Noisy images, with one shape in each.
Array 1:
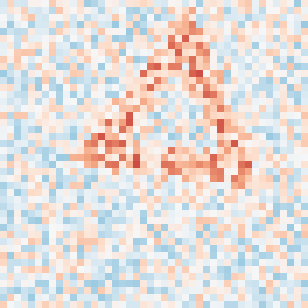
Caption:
red triangle frame
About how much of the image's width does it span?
two thirds
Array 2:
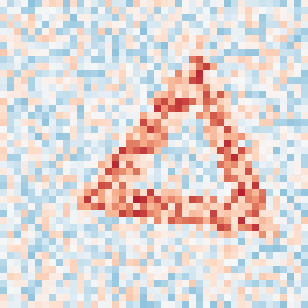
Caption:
red triangle frame
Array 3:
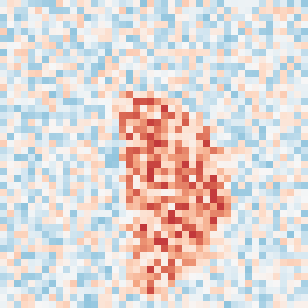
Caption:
red half disc
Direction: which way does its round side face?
right
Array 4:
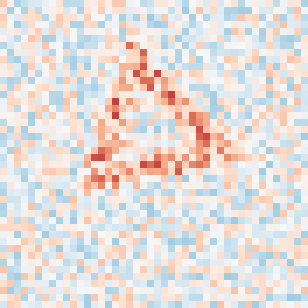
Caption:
red triangle frame
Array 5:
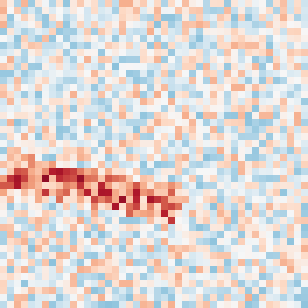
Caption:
red bar
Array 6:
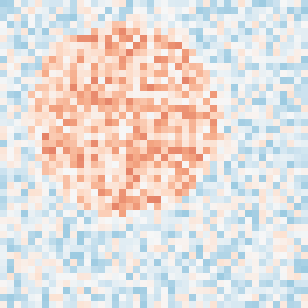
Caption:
red disc
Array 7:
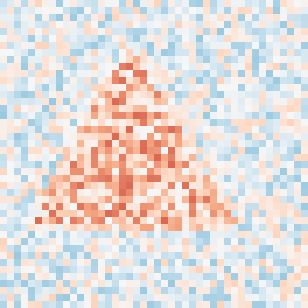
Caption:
red triangle
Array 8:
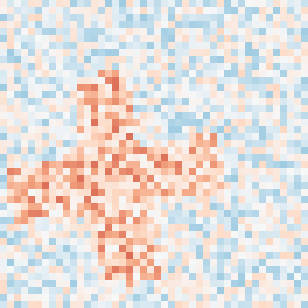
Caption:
red cross
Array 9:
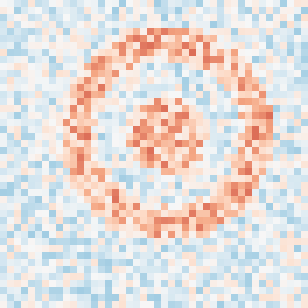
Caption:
red bullseye
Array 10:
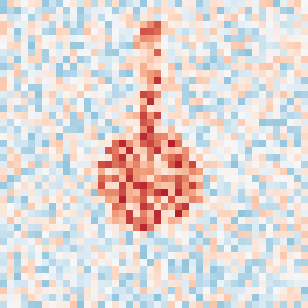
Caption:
red lollipop
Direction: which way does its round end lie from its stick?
down
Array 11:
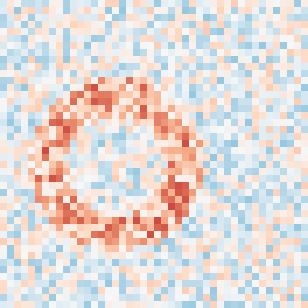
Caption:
red ring
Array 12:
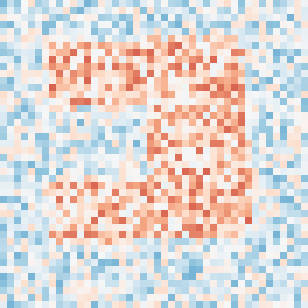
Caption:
red square with a notch
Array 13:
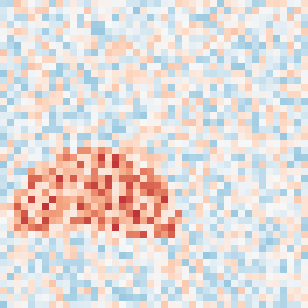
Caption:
red half disc
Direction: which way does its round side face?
up
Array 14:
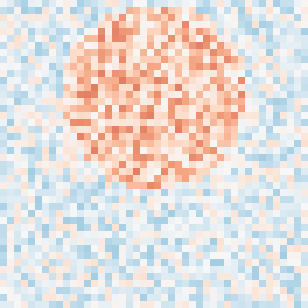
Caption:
red disc
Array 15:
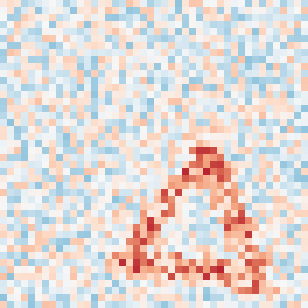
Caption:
red triangle frame
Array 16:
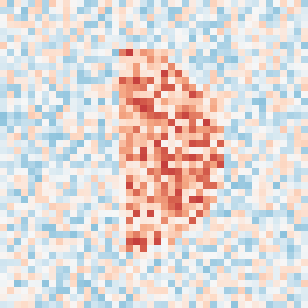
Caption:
red half disc
